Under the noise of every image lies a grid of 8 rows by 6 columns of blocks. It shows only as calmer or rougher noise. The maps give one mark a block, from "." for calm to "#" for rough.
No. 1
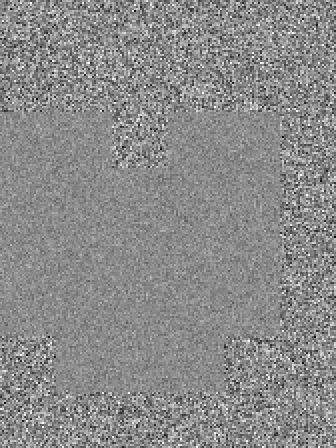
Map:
# # # # # #
# # # # # #
. . # . . #
. . . . . #
. . . . . #
. . . . . #
# . . . # #
# # # # # #
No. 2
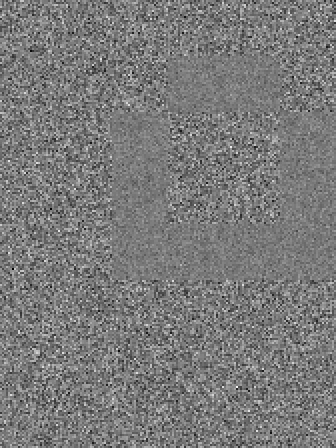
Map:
# # # # # #
# # # . . #
# # . # # .
# # . # # .
# # . . . .
# # # # # #
# # # # # #
# # # # # #
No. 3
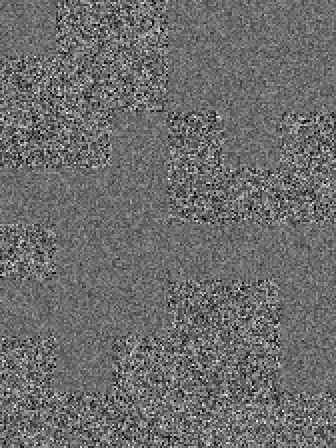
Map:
. # # . . .
# # # . . .
# # . # . #
. . . # # #
# . . . . .
. . . # # .
# . # # # .
# # # # # #
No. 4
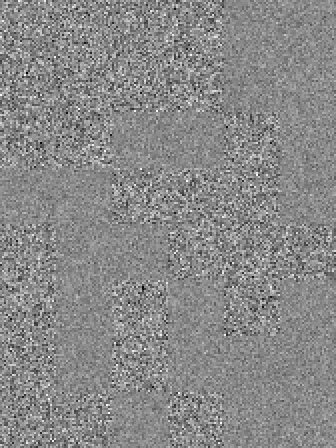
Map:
# # # # . .
# # # # . .
# # . . # .
. . # # # .
# . . # # #
# . # . # .
# . # . . .
# # . # . .
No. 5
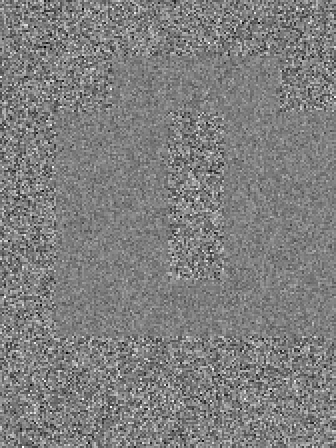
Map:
# # # # # #
# # . . . #
# . . # . .
# . . # . .
# . . # . .
# . . . . .
# # # # # #
# # # # # #
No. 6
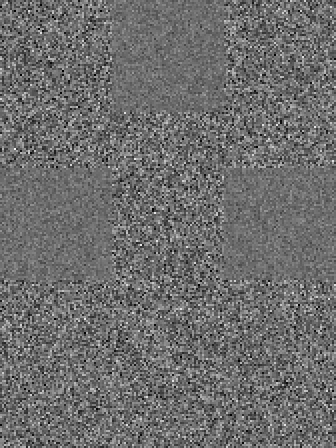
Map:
# # . . # #
# # . . # #
# # # # # #
. . # # . .
. . # # . .
# # # # # #
# # # # # #
# # # # # #
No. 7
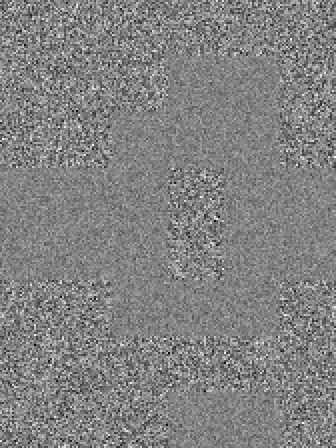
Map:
# # # # # #
# # # . . #
# # . . . #
. . . # . .
. . . # . .
# # . . . #
# # # # # #
# # # . . #
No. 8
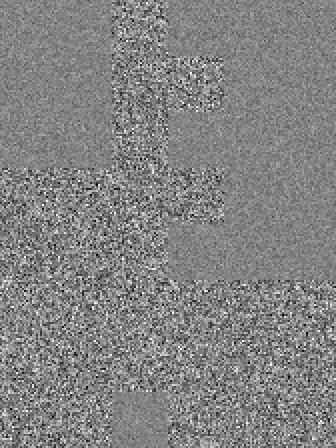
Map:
. . # . . .
. . # # . .
. . # . . .
# # # # . .
# # # . . .
# # # # # #
# # # # # #
# # . # # #
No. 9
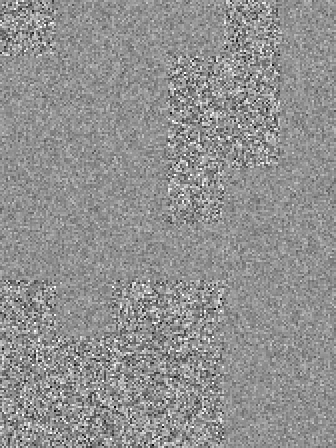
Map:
# . . . # .
. . . # # .
. . . # # .
. . . # . .
. . . . . .
# . # # . .
# # # # . .
# # # # . .
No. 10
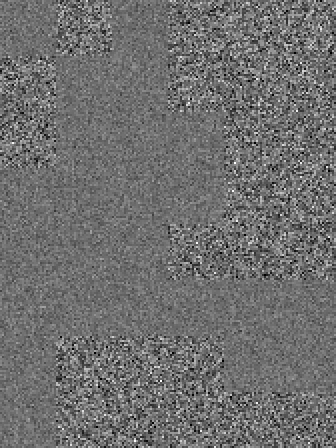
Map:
. # . # # #
# . . # # #
# . . . # #
. . . . # #
. . . # # #
. . . . . .
. # # # . .
. # # # # #
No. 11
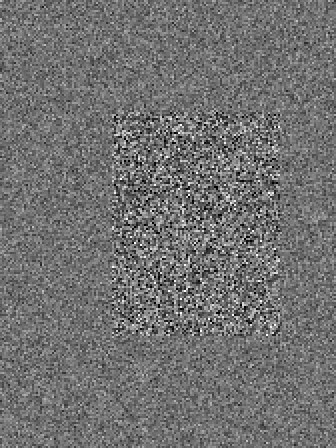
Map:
. . . . . .
. . . . . .
. . # # # .
. . # # # .
. . # # # .
. . # # # .
. . . . . .
. . . . . .
